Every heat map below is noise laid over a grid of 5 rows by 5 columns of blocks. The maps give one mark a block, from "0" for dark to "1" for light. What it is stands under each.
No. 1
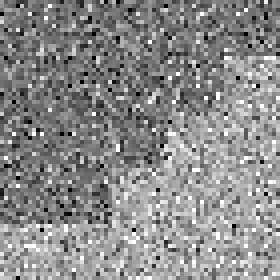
00000
00001
00011
00111
11111
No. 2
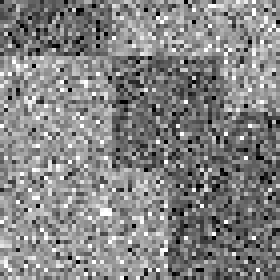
00111
11001
11000
11100
11100
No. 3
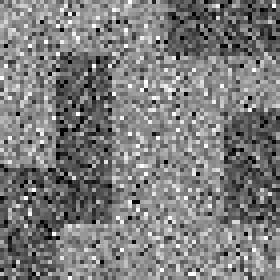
11100
10111
10110
00110
01111
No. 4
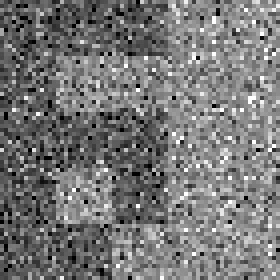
00011
01111
00011
01011
00111
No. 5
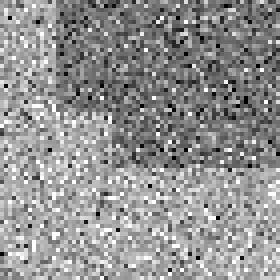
10000
10000
11000
11111
11111
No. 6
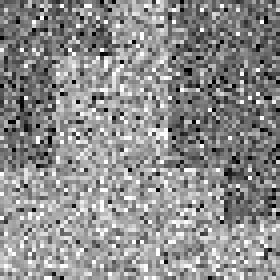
00100
01100
01100
11110
11111
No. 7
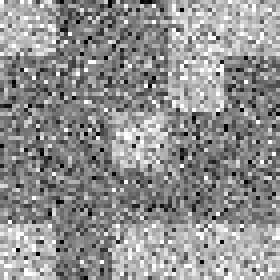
10011
00010
00100
00000
10111
